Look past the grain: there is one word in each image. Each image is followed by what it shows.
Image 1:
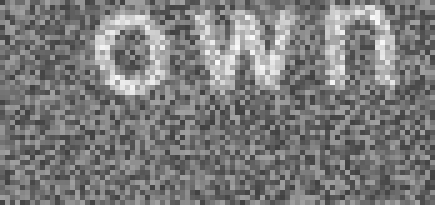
own
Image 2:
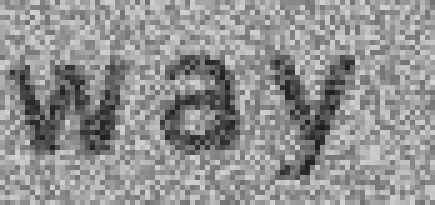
way
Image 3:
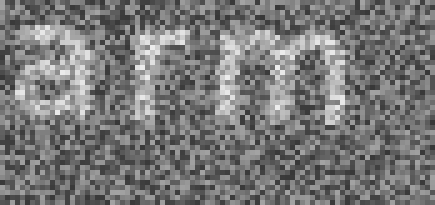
arm
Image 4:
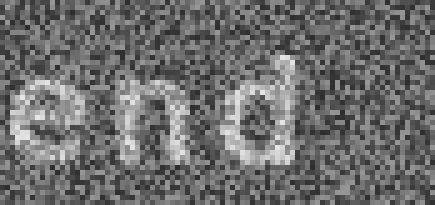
end
